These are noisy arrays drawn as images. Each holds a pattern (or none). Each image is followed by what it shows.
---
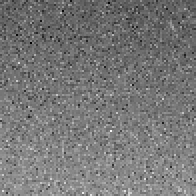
a smooth slope
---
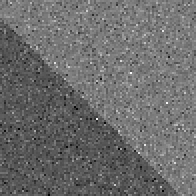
a sharp edge
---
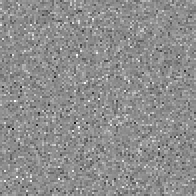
only noise
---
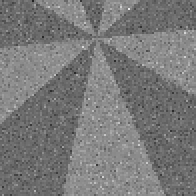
spokes from one point
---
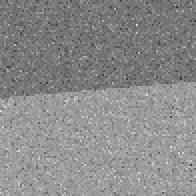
a sharp edge
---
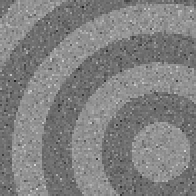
rings round one point
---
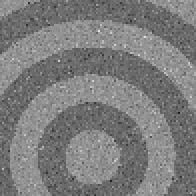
rings round one point
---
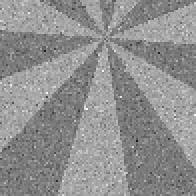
spokes from one point
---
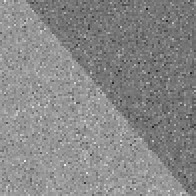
a sharp edge
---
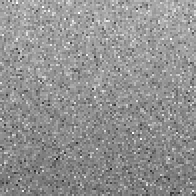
a smooth slope
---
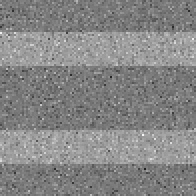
horizontal stripes
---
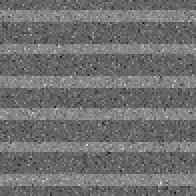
horizontal stripes
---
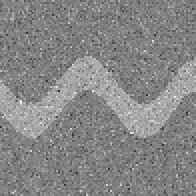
a wavy band
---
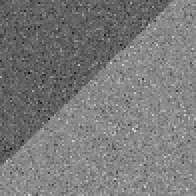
a sharp edge
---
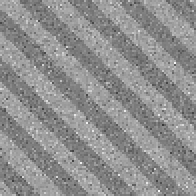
diagonal stripes
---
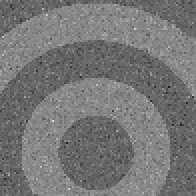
rings round one point
